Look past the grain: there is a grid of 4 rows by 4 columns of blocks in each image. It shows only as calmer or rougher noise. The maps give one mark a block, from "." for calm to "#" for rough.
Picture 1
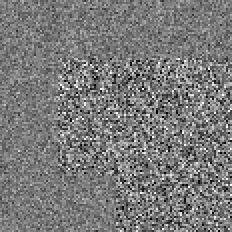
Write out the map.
. . . .
. # # #
. # # #
. . # #
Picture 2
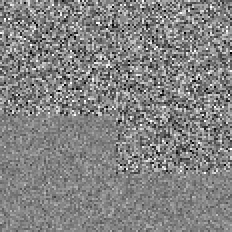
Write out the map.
# # # #
# # # #
. . # #
. . . .
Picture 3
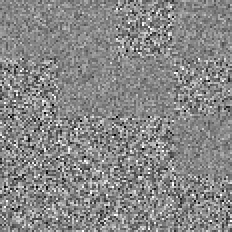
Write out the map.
. . # .
# . . #
# # # .
# # # #
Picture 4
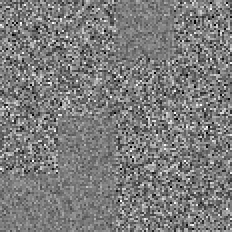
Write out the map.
# # . #
# # # #
# . # #
. . # #
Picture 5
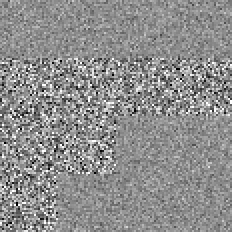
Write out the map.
. . . .
# # # #
# # . .
# . . .
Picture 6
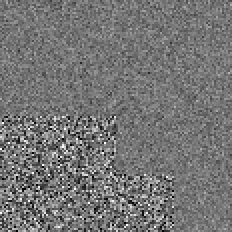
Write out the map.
. . . .
. . . .
# # . .
# # # .
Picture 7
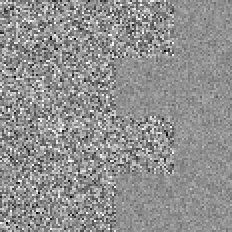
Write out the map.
# # # .
# # . .
# # # .
# # . .
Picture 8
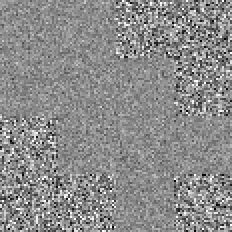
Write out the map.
. . # #
. . . #
# . . .
# # . #
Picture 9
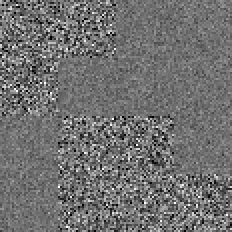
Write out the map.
# # . .
# . . .
. # # .
. # # #
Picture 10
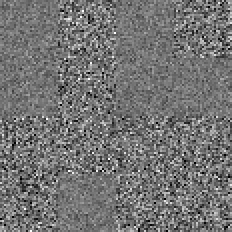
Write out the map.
. # . #
. # . .
# # # #
# . # #
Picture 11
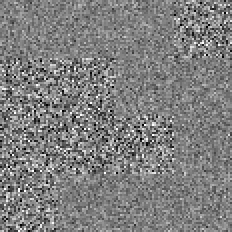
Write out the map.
. . . #
# # . .
# # # .
# . . .
